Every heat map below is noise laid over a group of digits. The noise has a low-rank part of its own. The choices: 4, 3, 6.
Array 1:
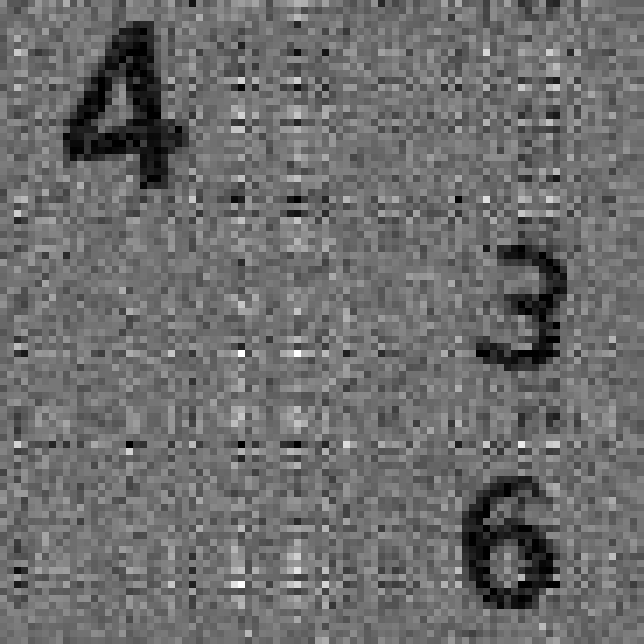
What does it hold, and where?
top left: 4; middle right: 3; bottom right: 6
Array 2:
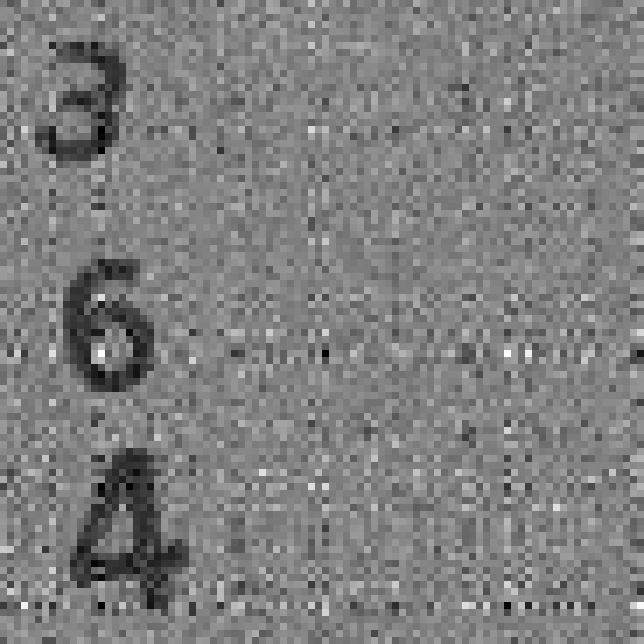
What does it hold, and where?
top left: 3; middle left: 6; bottom left: 4
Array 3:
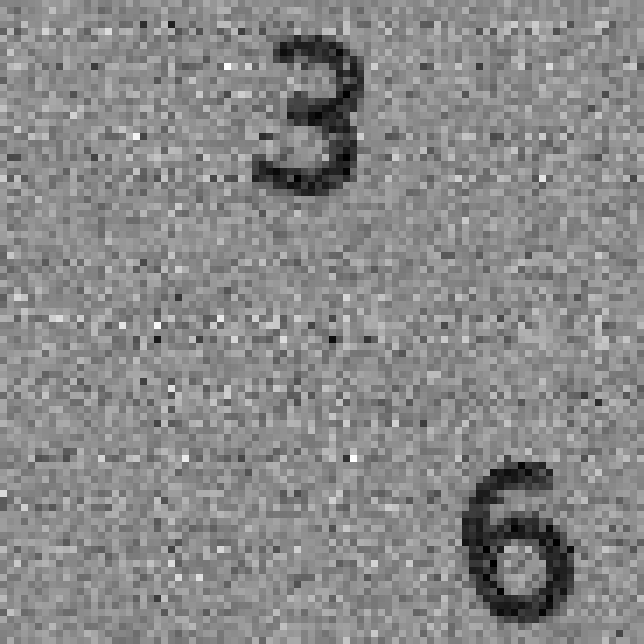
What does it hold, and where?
top middle: 3; bottom right: 6
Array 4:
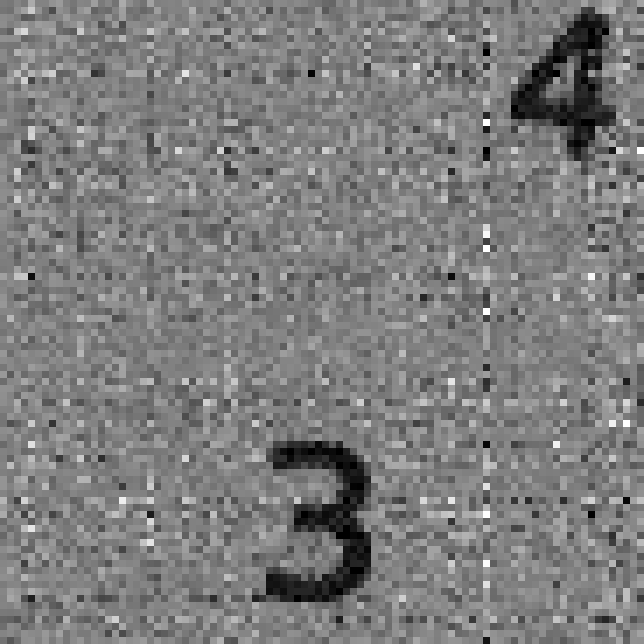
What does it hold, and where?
top right: 4; bottom middle: 3
